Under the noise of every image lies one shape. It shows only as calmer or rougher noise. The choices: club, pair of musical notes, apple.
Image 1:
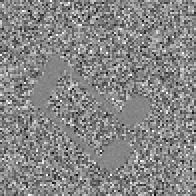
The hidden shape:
pair of musical notes
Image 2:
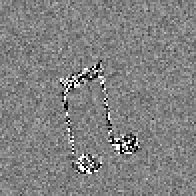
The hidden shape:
pair of musical notes
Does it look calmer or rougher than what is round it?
rougher
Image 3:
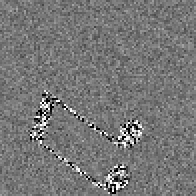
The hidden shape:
pair of musical notes
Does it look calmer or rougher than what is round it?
rougher
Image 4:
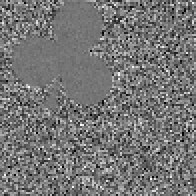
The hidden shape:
club
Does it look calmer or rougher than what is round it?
calmer
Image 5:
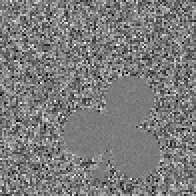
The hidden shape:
club
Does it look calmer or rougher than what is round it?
calmer
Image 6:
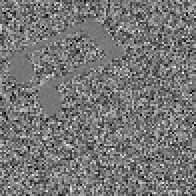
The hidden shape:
pair of musical notes
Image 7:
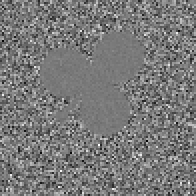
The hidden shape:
club
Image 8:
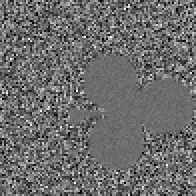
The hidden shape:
club
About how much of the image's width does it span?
two thirds
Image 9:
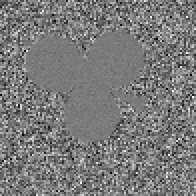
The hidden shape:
club
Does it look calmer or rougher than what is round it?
calmer
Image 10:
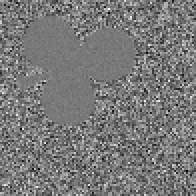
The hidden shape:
club
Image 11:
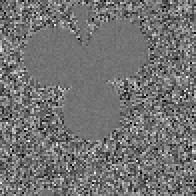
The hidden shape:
club
